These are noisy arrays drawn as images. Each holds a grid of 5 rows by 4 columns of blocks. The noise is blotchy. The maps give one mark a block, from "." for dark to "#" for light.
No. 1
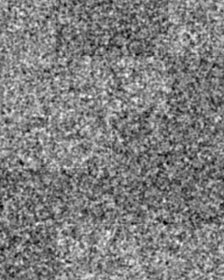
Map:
#..#
###.
##..
....
.###
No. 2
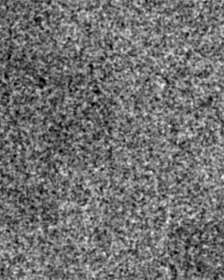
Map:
.###
..##
..##
.###
###.
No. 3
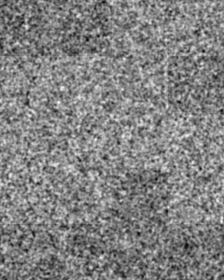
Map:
..##
###.
####
##.#
....
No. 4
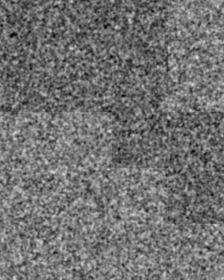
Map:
...#
...#
##..
###.
####
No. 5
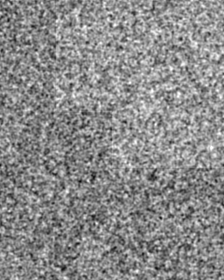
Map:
.###
.###
..##
....
....
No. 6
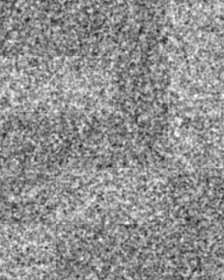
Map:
...#
##.#
...#
.##.
#...
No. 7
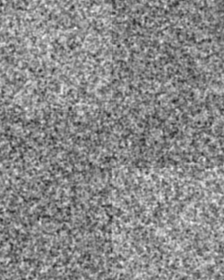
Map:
##..
##..
....
..##
..##
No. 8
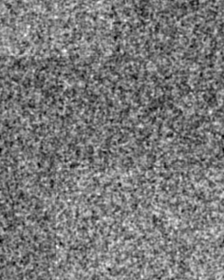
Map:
##..
....
....
.###
.###
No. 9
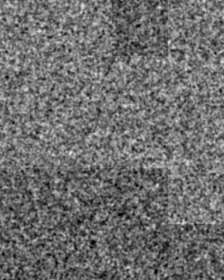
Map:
##.#
####
####
...#
....
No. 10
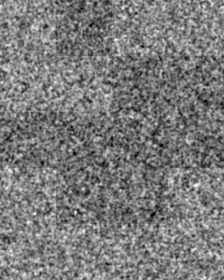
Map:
#.##
##..
....
#..#
####
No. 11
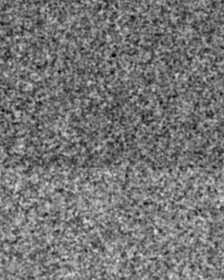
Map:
....
....
....
####
####
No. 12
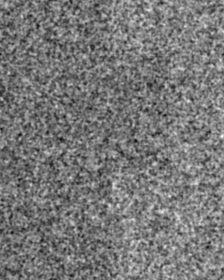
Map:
..##
...#
...#
..##
..##
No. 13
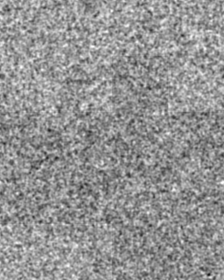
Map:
####
##.#
....
....
##..
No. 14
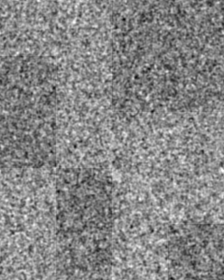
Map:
##..
.#..
.###
#.##
#.#.
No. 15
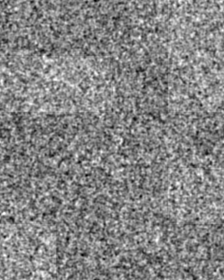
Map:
...#
##.#
....
...#
#...
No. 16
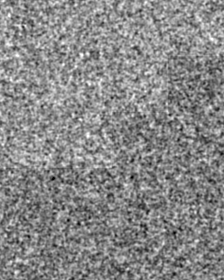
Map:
####
###.
##..
....
....
